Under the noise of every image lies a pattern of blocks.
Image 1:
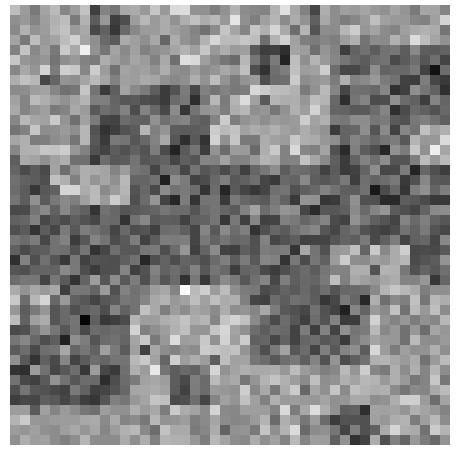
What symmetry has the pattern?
the same after a half turn
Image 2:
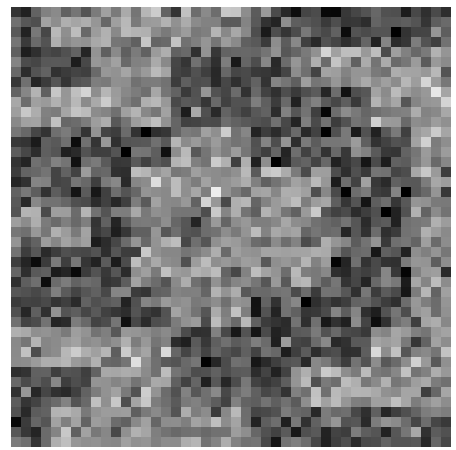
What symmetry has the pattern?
top and bottom mirror each other
